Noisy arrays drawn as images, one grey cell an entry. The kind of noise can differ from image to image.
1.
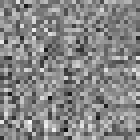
low rank plus noise
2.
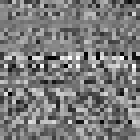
rows of uneven size
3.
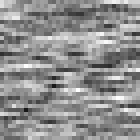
streaked along the rows
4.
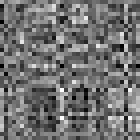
low rank plus noise
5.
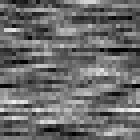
streaked along the rows
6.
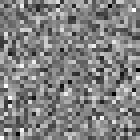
independent entries
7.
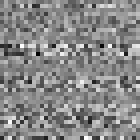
rows of uneven size
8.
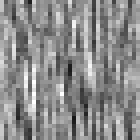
streaked along the columns
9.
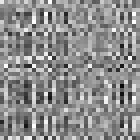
low rank plus noise
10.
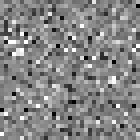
heavy tails
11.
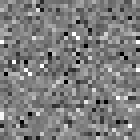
heavy tails
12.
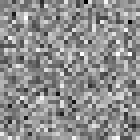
independent entries
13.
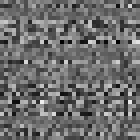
rows of uneven size
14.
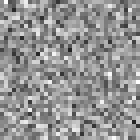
independent entries
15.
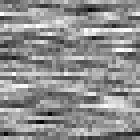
streaked along the rows
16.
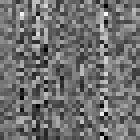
columns of uneven size
